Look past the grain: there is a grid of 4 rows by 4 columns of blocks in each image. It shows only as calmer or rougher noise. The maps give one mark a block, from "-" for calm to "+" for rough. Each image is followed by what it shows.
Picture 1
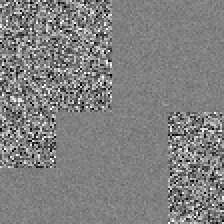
+ + - -
+ + - -
+ - - +
- - - +
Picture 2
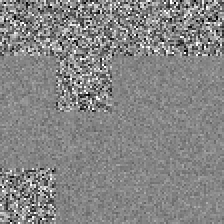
+ + + +
- + - -
- - - -
+ - - -
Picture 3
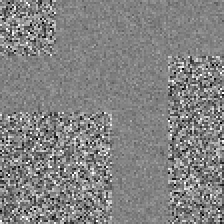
+ - - -
- - - +
+ + - +
+ + - +
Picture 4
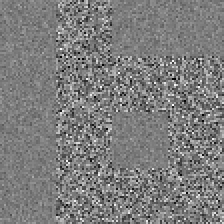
- + - -
- + + +
- + - +
- + + +
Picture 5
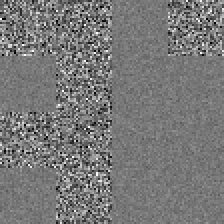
+ + - +
- + - -
+ + - -
- + - -
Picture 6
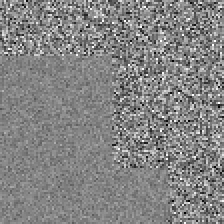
+ + + +
- - + +
- - + +
- - - +
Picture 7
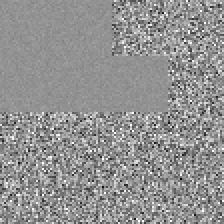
- - + +
- - - +
+ + + +
+ + + +
